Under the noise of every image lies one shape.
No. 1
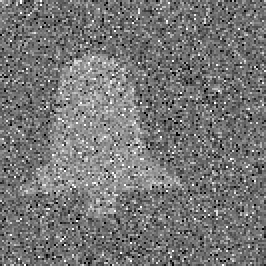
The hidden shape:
bell
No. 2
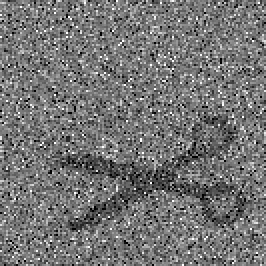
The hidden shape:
pair of scissors
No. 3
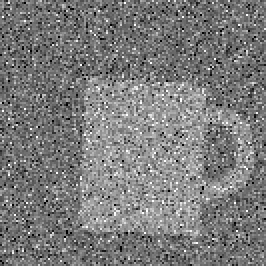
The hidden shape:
cup
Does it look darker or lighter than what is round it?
lighter
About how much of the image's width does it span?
two thirds
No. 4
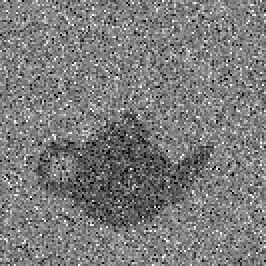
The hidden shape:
teapot
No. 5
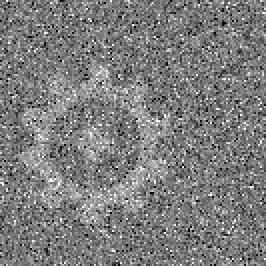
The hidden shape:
gear
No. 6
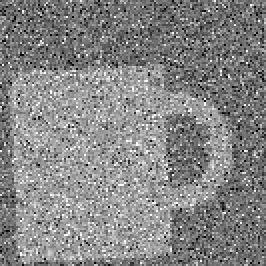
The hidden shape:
cup
